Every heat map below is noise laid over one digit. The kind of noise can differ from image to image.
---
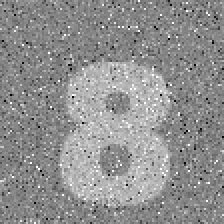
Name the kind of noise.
heavy tails
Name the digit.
8
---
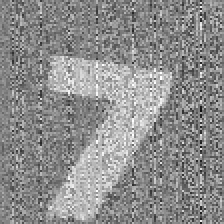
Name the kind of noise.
columns of uneven size
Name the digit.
7
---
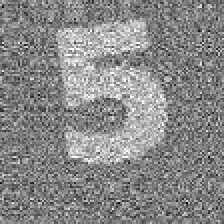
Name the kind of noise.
low rank plus noise
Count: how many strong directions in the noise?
five to eight
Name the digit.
5
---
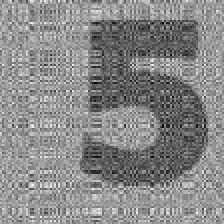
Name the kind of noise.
low rank plus noise
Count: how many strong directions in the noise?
one
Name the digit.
5
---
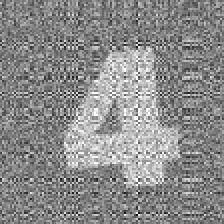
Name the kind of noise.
low rank plus noise
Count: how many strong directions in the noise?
one
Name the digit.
4
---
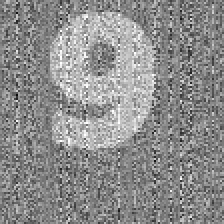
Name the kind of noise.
columns of uneven size
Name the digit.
9
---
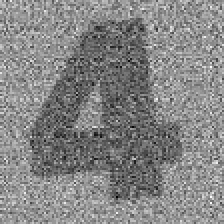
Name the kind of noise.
low rank plus noise
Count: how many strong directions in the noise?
five to eight
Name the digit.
4
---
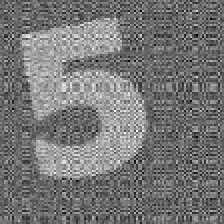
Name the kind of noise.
low rank plus noise
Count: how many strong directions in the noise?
one
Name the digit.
5
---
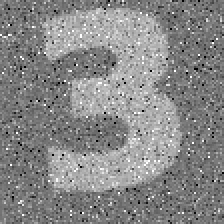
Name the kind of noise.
heavy tails
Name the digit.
3
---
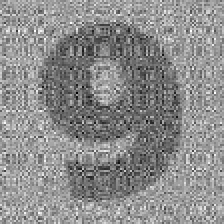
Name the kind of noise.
low rank plus noise
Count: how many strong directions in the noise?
two
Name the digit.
9
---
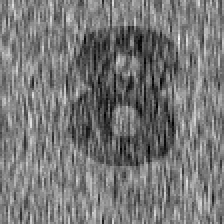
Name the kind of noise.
streaked along the columns
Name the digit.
8
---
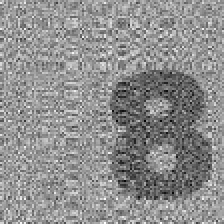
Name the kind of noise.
low rank plus noise
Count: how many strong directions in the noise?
two
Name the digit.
8
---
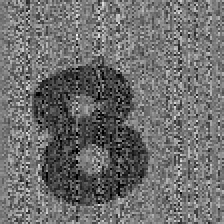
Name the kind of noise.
columns of uneven size
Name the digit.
8
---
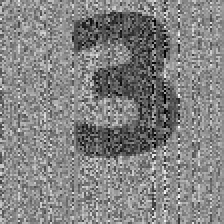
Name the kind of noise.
columns of uneven size
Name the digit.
3
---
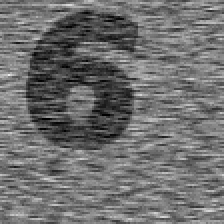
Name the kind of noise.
streaked along the rows
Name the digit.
6
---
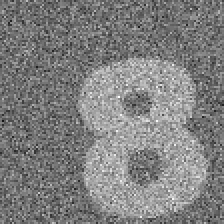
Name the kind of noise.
independent entries
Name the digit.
8
